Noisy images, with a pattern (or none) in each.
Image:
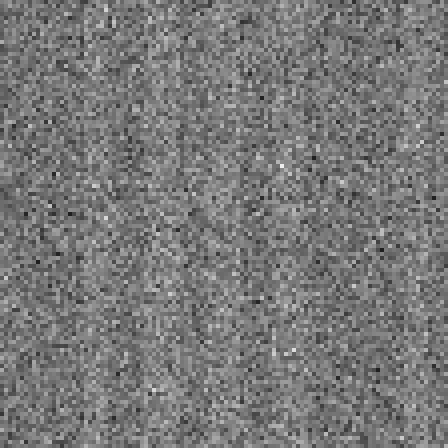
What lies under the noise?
bands of columns
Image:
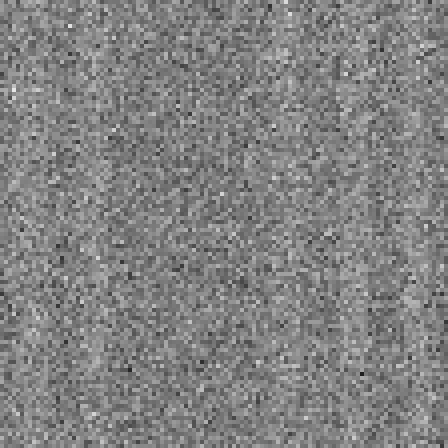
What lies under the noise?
bands of columns
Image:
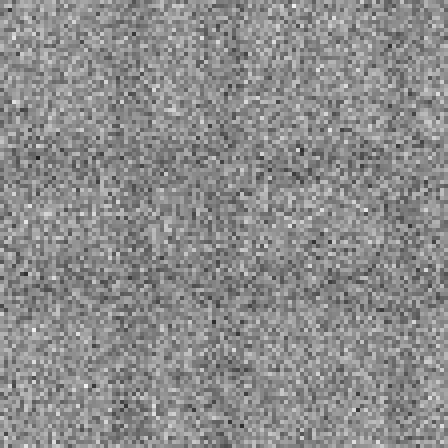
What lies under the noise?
bands of rows crossing bands of columns
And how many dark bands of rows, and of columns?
2 and 3
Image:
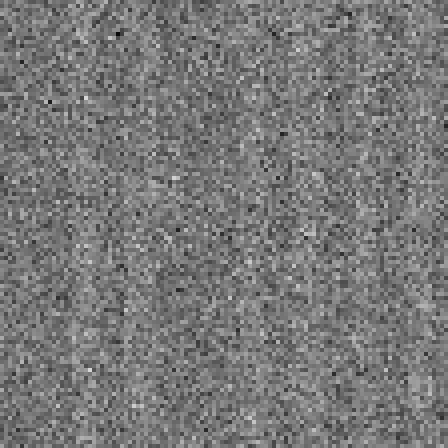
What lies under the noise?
bands of columns
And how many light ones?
6
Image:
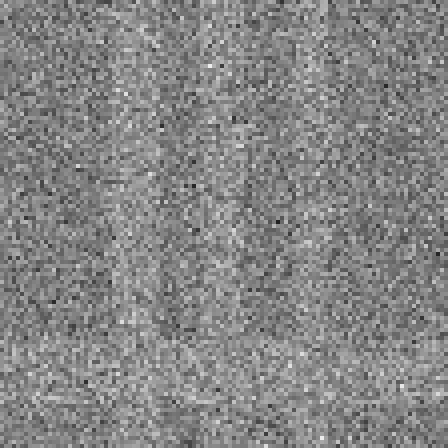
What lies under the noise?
bands of rows crossing bands of columns
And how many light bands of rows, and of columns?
1 and 3
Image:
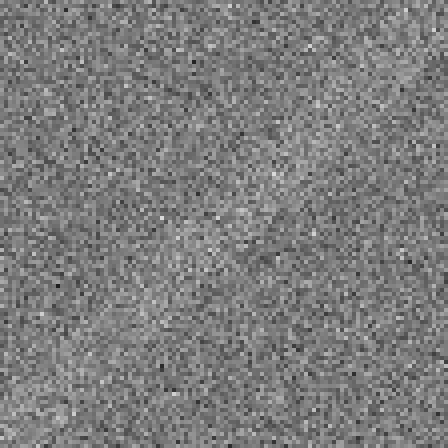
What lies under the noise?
a diagonal band
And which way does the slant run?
bottom left to top right
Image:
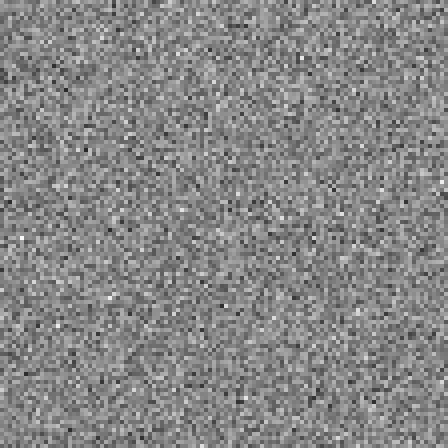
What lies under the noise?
only noise
